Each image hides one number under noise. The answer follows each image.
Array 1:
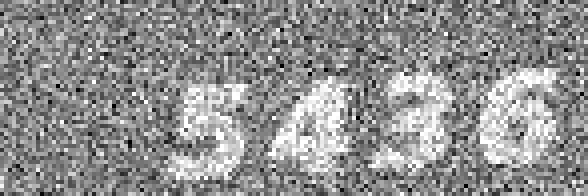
5436
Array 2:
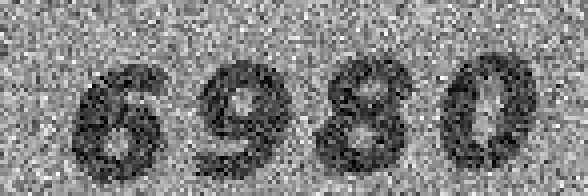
6980
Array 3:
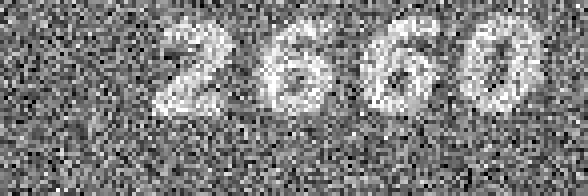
2660
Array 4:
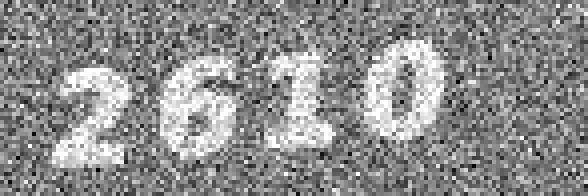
2610
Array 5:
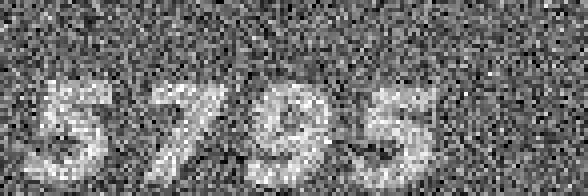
5795
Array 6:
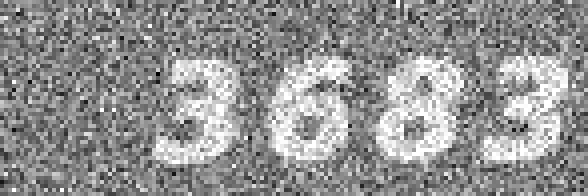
3683
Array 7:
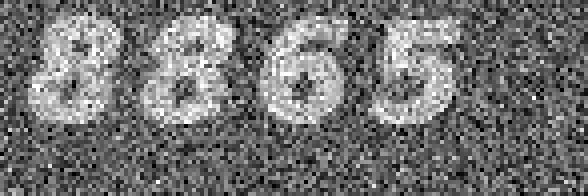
8865
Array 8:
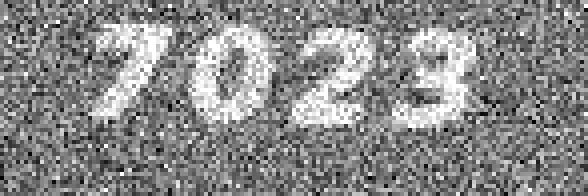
7023
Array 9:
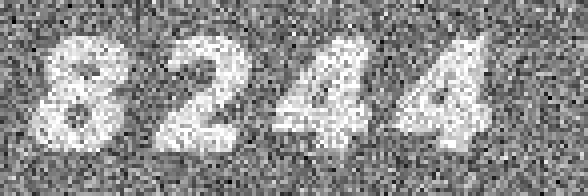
8244
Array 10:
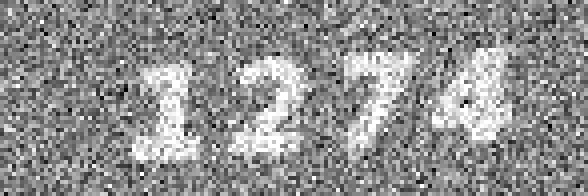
1274
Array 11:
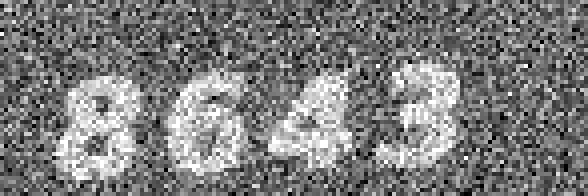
8643
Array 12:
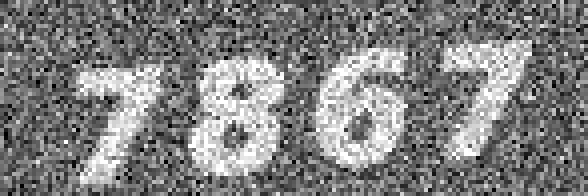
7867
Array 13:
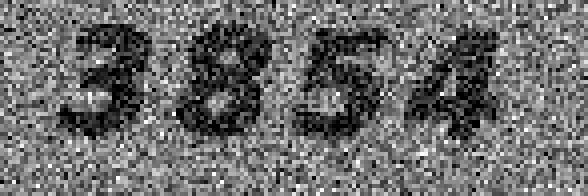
3854
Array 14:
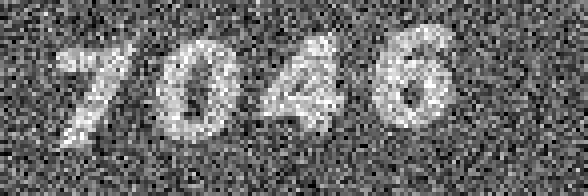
7046
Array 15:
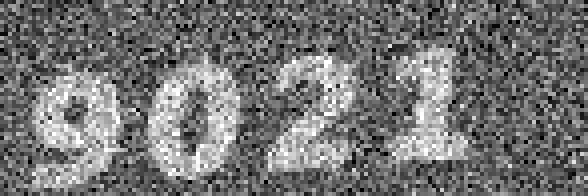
9021
